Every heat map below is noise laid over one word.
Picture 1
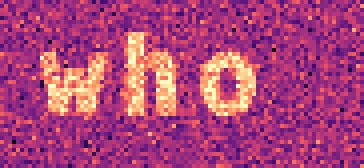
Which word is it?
who
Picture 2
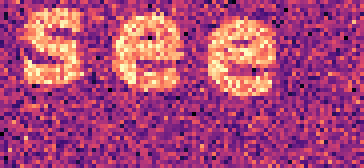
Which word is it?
see
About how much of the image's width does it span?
two thirds
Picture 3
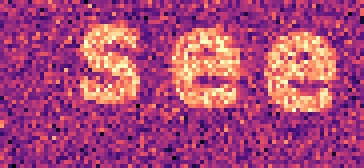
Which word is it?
see
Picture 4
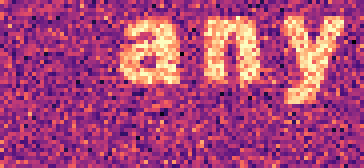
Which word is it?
any
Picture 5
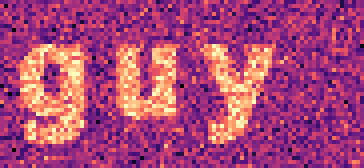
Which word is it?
guy
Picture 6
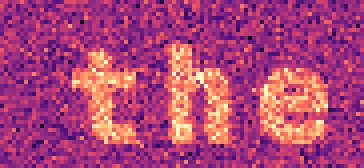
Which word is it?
the
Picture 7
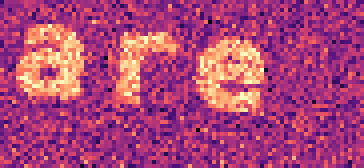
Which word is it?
are
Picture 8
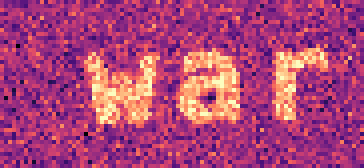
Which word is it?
war
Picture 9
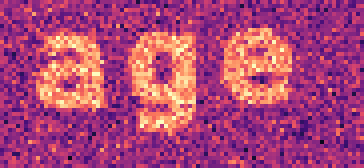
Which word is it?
age
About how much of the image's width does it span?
two thirds
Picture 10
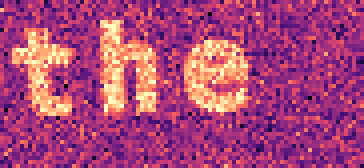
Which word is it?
the
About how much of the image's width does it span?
two thirds
